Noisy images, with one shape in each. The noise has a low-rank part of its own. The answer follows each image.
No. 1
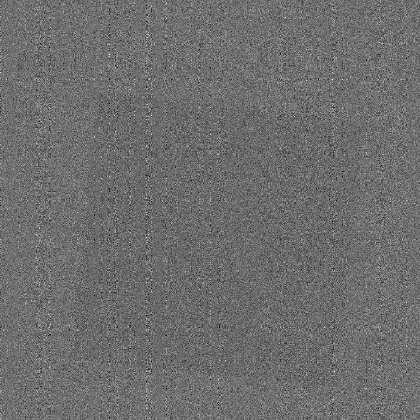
square
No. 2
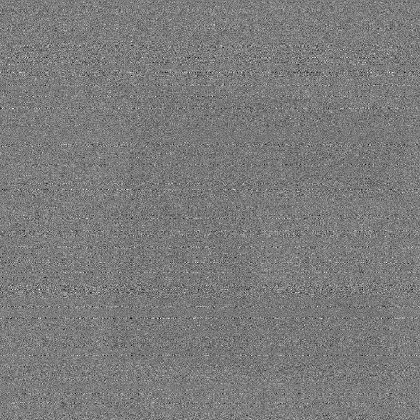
square with a notch
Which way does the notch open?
right
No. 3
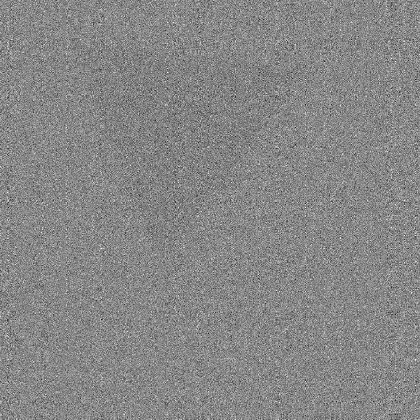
triangle
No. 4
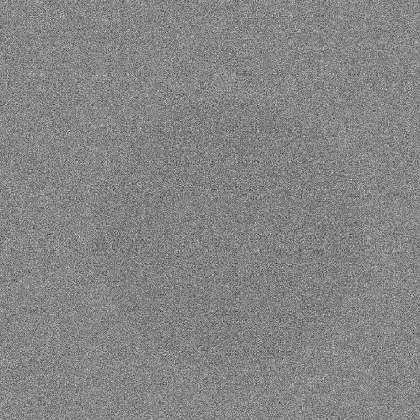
disc
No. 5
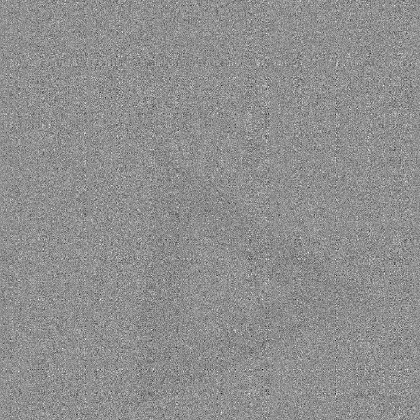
triangle frame
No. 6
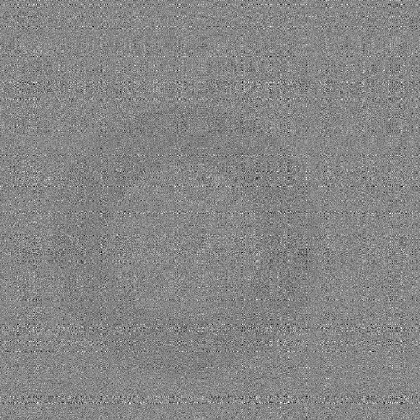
ring
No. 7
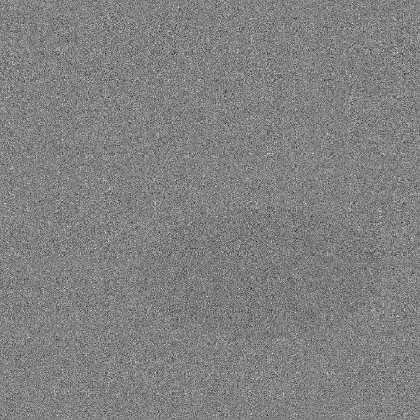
ellipse
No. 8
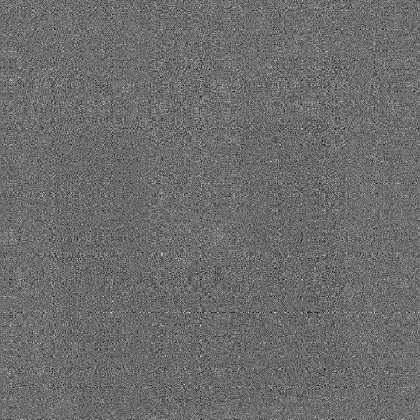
square with a notch
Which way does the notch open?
up
